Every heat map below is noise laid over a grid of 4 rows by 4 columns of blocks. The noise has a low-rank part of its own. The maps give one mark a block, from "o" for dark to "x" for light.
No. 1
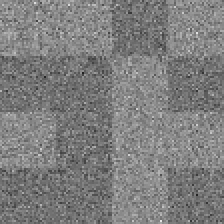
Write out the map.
xxox
ooxo
xoxx
ooxo
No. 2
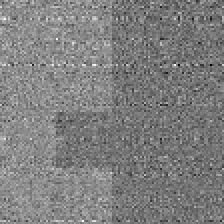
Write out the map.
xxoo
xxoo
xooo
xxoo
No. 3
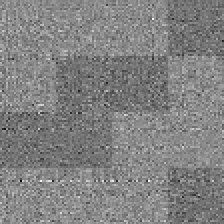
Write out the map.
xxxo
xoox
ooxx
xxxo
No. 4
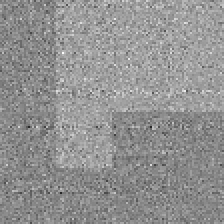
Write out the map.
oxxx
oxxx
oxoo
oooo
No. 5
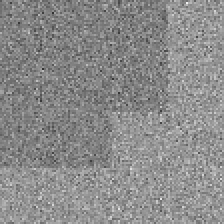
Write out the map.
ooox
ooox
ooxx
xxxx
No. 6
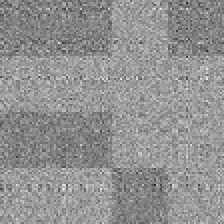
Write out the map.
ooxo
xxxx
ooxx
xxox
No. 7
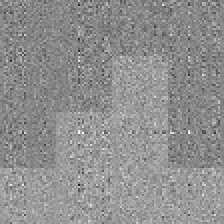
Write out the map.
oooo
ooxo
oxxo
xxxx
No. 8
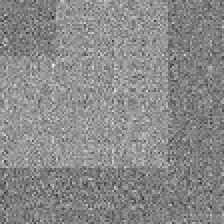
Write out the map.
oxxo
xxxo
xxxo
oooo
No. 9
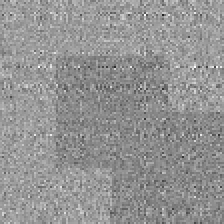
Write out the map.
xxxx
xoox
xooo
xxoo
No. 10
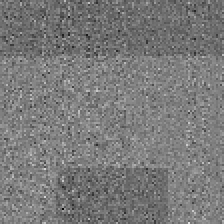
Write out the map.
oooo
xxxx
xxxx
xoox
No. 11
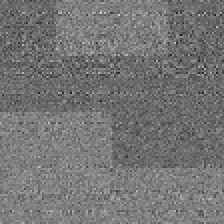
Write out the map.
oxxo
oooo
xxoo
xxxx
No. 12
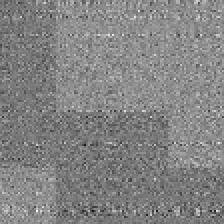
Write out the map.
oxxx
oxxx
ooox
xooo
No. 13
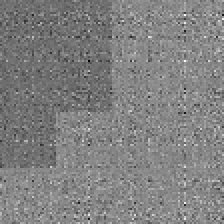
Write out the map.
ooxx
ooxx
oxxx
xxxx
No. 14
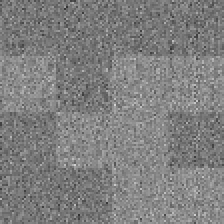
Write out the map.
oooo
xoxx
oxxo
ooxx
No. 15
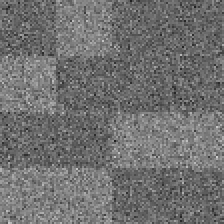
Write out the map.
oxoo
xooo
ooxx
xxoo
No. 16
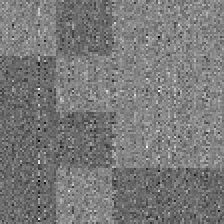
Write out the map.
xoxx
oxxx
ooxx
oxoo
